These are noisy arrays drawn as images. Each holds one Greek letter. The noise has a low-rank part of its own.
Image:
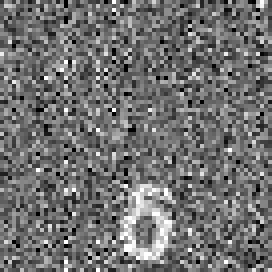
delta
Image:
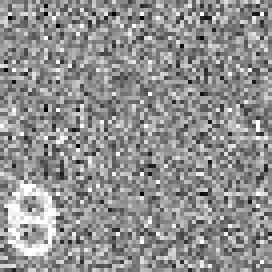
theta
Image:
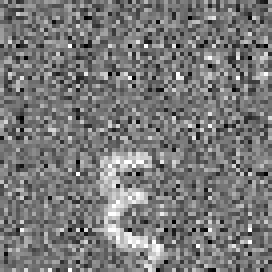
xi
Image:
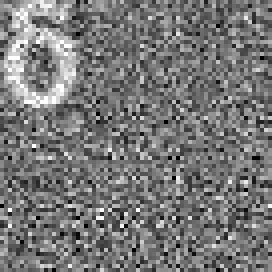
delta
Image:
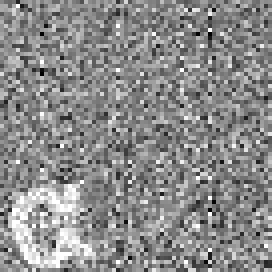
alpha
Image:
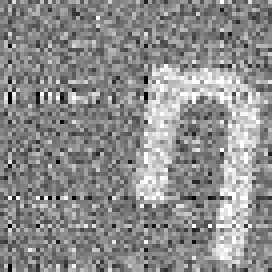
eta
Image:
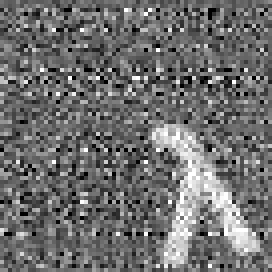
lambda
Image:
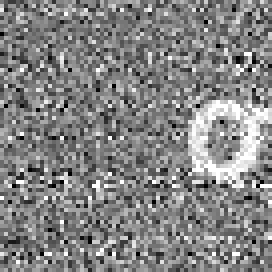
sigma
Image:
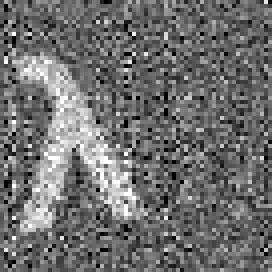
lambda
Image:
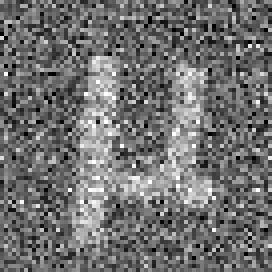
mu
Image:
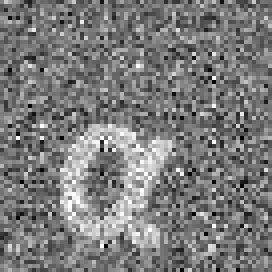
alpha
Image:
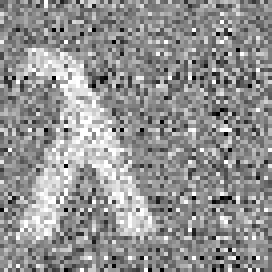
lambda
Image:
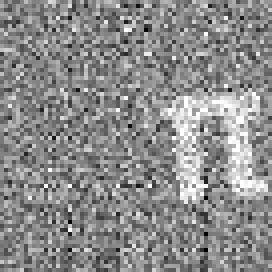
pi
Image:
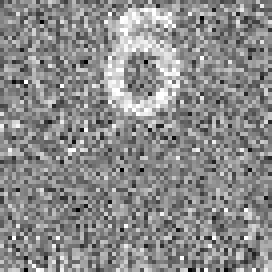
delta
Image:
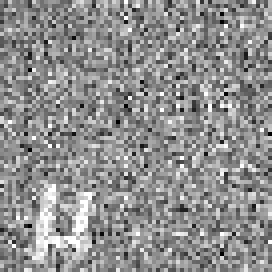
mu
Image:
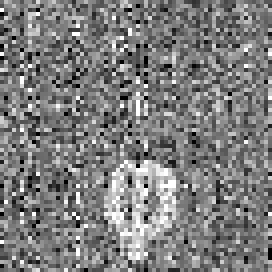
phi
